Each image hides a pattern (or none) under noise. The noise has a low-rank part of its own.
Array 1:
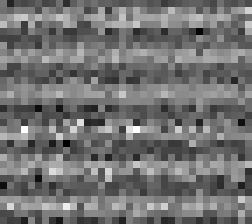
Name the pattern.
horizontal stripes
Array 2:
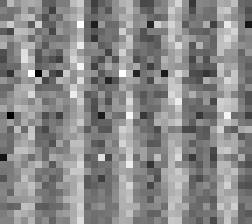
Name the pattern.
vertical stripes
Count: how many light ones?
5
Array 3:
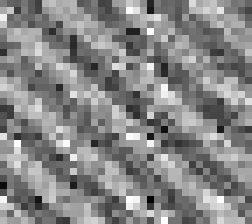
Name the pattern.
diagonal stripes
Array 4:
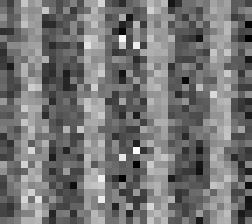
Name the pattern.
vertical stripes
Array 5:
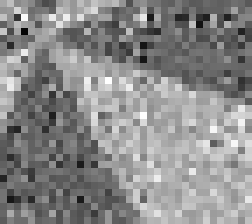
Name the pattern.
spokes from one point
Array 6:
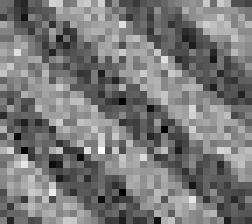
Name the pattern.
diagonal stripes
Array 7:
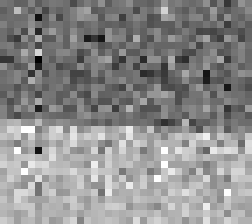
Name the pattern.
a sharp edge
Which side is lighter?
bottom
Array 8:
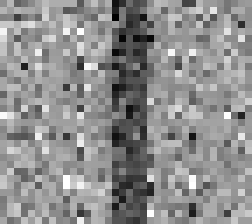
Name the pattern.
one vertical stripe
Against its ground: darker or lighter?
darker
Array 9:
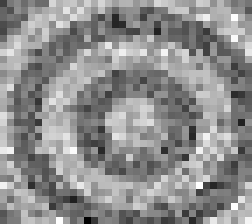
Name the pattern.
rings round one point
